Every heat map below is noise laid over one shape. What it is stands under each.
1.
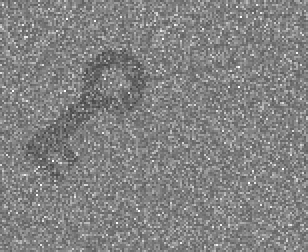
key
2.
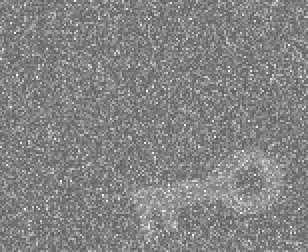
key
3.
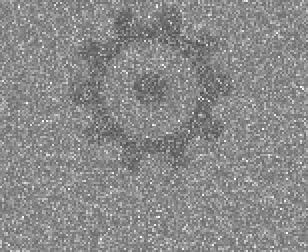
gear
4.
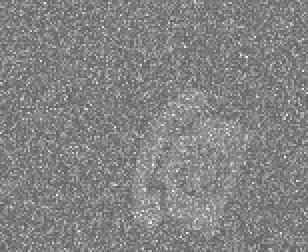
telephone
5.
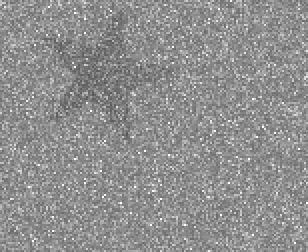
star
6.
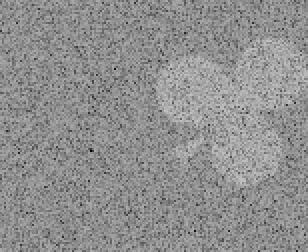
club
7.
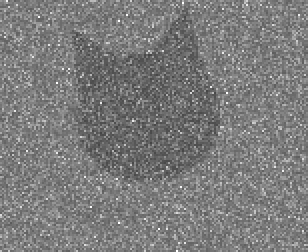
cat's head
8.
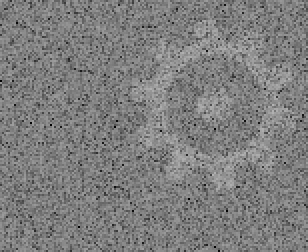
gear
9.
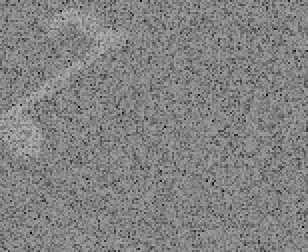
musical note
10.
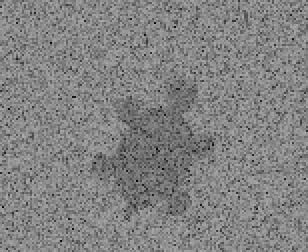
turtle
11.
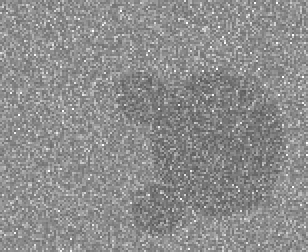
bear's head
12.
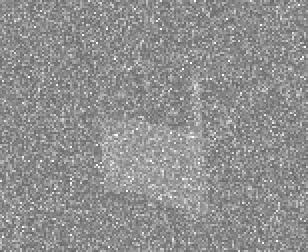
flag
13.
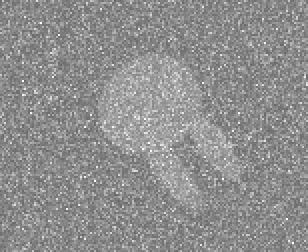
rabbit's head
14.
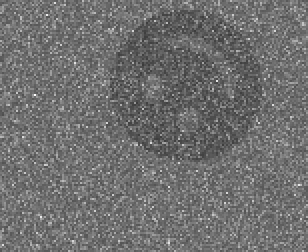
smiling face
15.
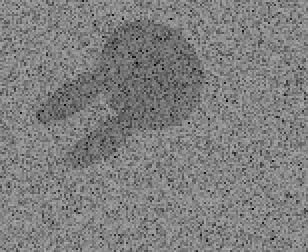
rabbit's head
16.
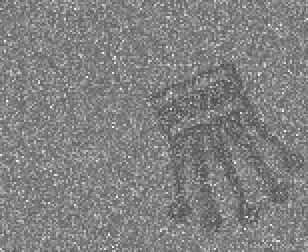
chess queen
